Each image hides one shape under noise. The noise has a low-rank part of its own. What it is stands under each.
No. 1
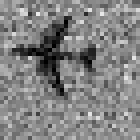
dark airplane
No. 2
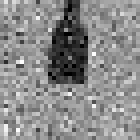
dark bottle
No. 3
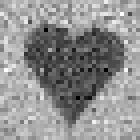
dark heart
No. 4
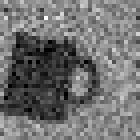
dark cup
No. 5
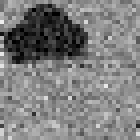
dark cloud
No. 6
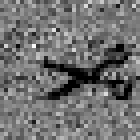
dark pair of scissors
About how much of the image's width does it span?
two thirds
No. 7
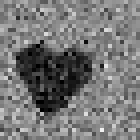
dark heart
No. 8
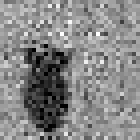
dark footprint
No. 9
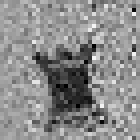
dark chess rook
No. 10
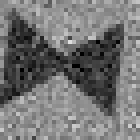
dark bow tie
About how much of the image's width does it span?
nearly all
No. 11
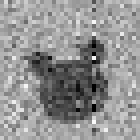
dark bear's head
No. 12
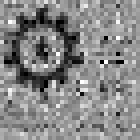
dark gear
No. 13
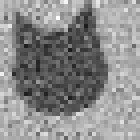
dark cat's head
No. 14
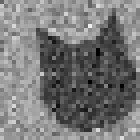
dark cat's head
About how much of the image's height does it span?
nearly all
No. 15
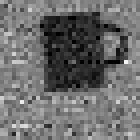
dark cup
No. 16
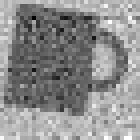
dark cup
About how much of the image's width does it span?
nearly all
